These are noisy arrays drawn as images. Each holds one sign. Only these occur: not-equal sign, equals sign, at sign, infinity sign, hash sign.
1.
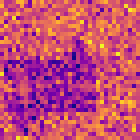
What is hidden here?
dark not-equal sign
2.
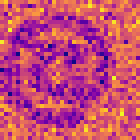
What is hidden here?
dark at sign
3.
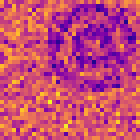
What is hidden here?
dark at sign
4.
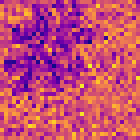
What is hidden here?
dark hash sign
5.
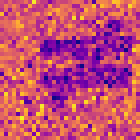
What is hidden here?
dark not-equal sign
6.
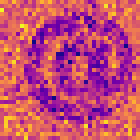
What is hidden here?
dark at sign
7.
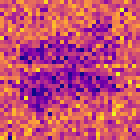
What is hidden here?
dark not-equal sign
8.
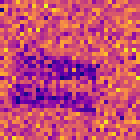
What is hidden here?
dark equals sign
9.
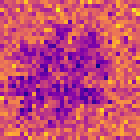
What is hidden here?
dark hash sign
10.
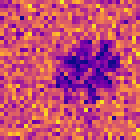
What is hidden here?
dark hash sign
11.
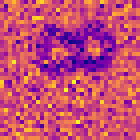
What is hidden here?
dark infinity sign
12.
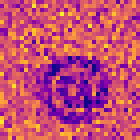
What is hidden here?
dark at sign
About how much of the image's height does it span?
half
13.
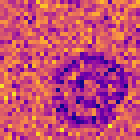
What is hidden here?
dark at sign
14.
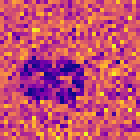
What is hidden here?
dark infinity sign
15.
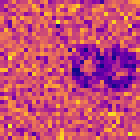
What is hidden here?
dark infinity sign
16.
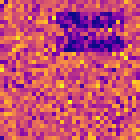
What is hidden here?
dark equals sign
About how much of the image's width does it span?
half
